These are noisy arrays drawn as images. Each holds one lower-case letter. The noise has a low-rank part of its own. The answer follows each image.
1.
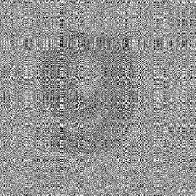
g
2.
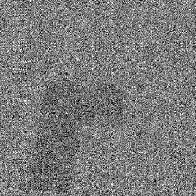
r
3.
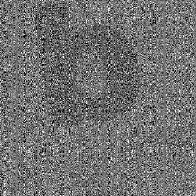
b
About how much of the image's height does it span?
two thirds
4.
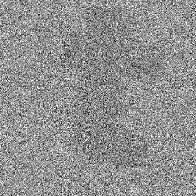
t
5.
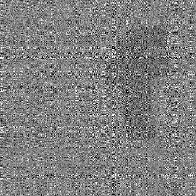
f
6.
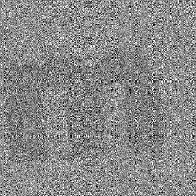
m
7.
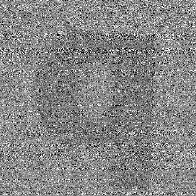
q
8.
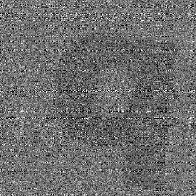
q
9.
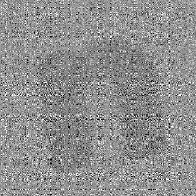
n
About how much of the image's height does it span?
two thirds
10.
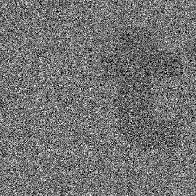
t
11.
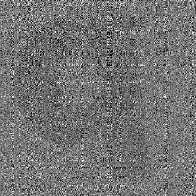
q
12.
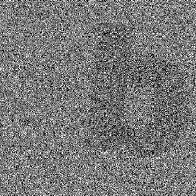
b
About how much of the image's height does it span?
two thirds
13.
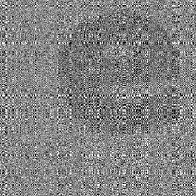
e
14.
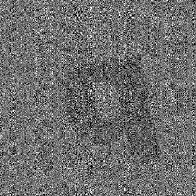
q
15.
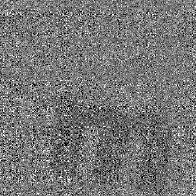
m
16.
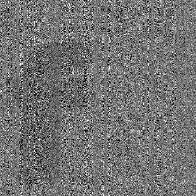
f
